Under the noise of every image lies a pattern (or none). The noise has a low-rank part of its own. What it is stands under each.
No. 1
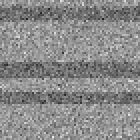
bands of rows
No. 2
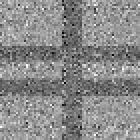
bands of rows crossing bands of columns
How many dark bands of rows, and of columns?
2 and 1
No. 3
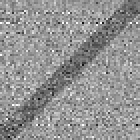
a diagonal band
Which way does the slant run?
bottom left to top right
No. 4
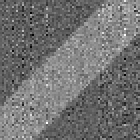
a diagonal band
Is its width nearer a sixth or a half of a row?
a half
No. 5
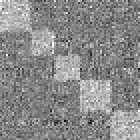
blocks along the diagonal
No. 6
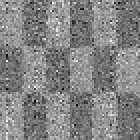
a checkerboard
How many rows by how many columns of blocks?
3 by 6
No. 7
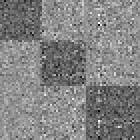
blocks along the diagonal
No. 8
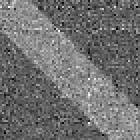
a diagonal band
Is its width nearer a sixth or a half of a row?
a half
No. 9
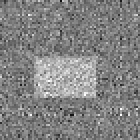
one block
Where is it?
centre
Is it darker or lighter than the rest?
lighter
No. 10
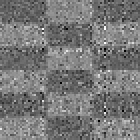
a checkerboard
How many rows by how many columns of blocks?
6 by 3
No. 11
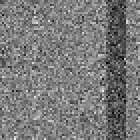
one band of columns
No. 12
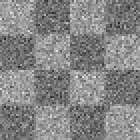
a checkerboard
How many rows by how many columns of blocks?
4 by 4
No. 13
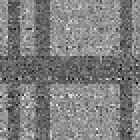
bands of rows crossing bands of columns
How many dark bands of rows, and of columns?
1 and 3
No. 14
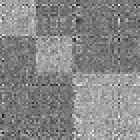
blocks along the diagonal
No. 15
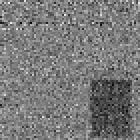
one block
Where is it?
bottom right
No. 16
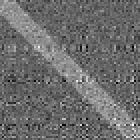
a diagonal band
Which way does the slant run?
top left to bottom right
